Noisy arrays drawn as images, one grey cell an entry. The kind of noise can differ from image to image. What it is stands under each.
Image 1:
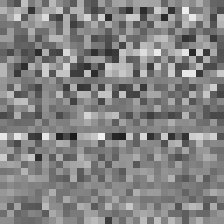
rows of uneven size
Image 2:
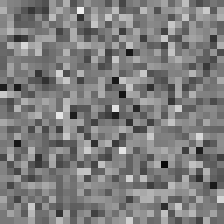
independent entries
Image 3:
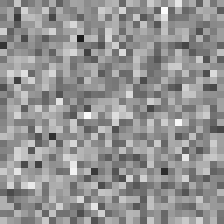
independent entries
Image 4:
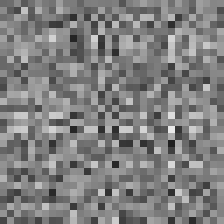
low rank plus noise
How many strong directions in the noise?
one
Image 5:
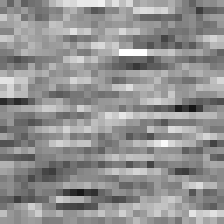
streaked along the rows
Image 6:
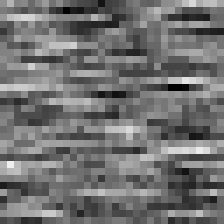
streaked along the rows
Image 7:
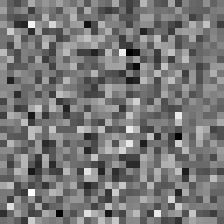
low rank plus noise
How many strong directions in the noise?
three or four
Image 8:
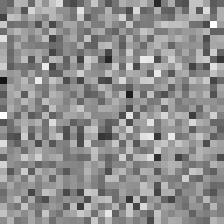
low rank plus noise
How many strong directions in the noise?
two
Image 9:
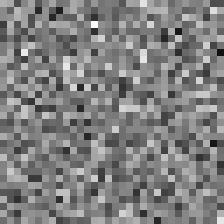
independent entries
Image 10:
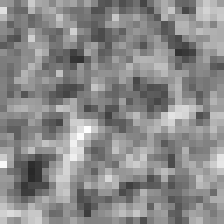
blotchy
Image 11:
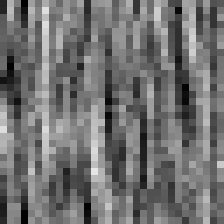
streaked along the columns
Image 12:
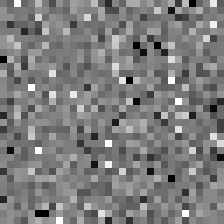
heavy tails
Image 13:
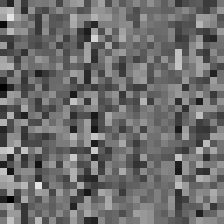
columns of uneven size
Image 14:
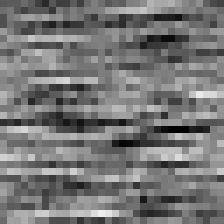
streaked along the rows
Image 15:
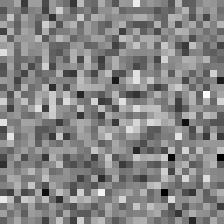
low rank plus noise
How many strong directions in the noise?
three or four
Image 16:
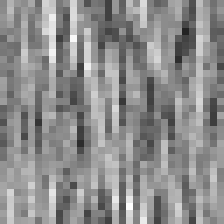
streaked along the columns
